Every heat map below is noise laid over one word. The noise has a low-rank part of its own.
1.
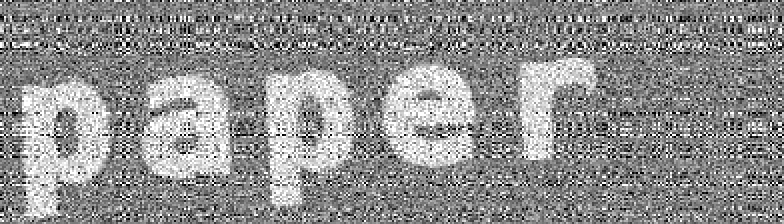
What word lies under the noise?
paper
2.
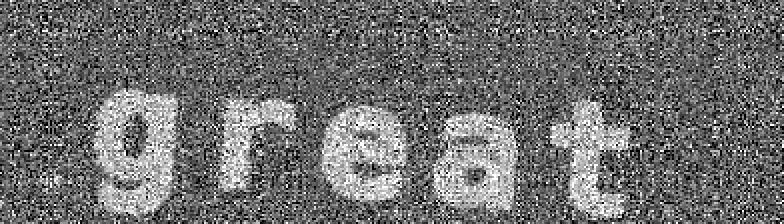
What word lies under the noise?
great
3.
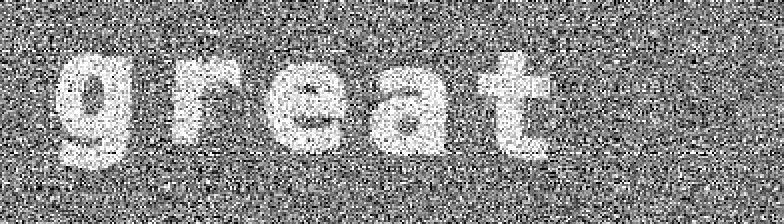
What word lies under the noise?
great
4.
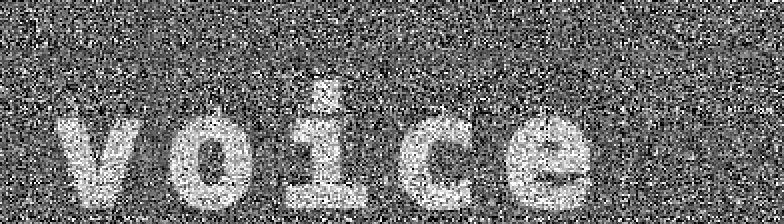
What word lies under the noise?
voice
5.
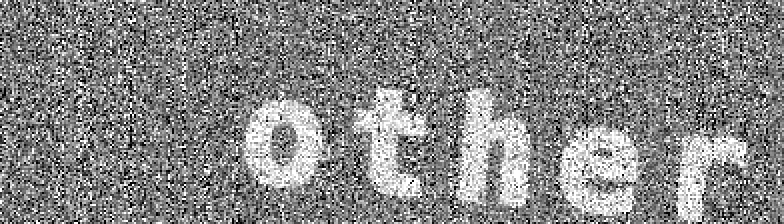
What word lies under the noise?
other
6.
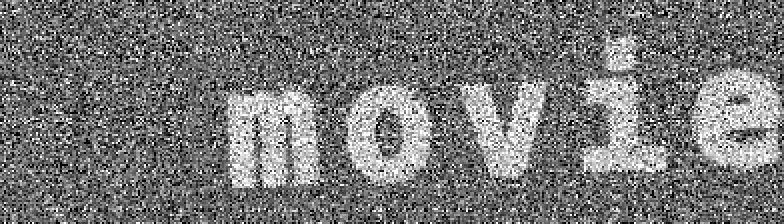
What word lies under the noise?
movie
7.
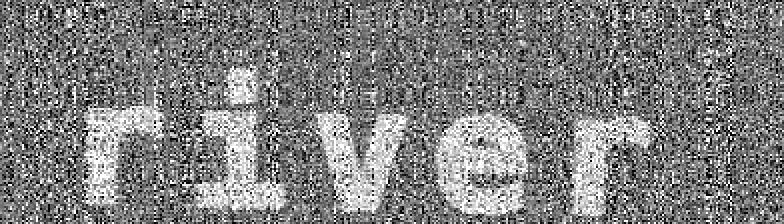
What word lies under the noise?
river
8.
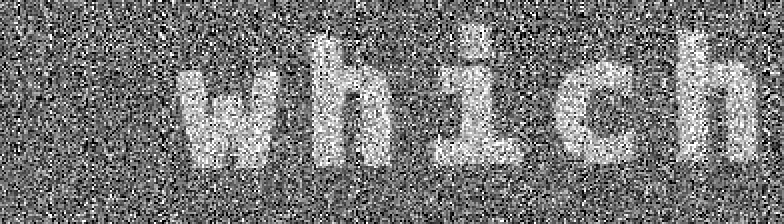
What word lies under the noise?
which
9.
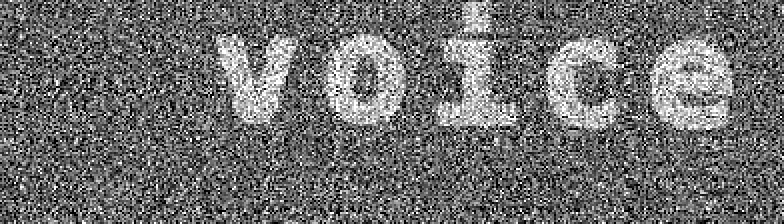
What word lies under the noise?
voice
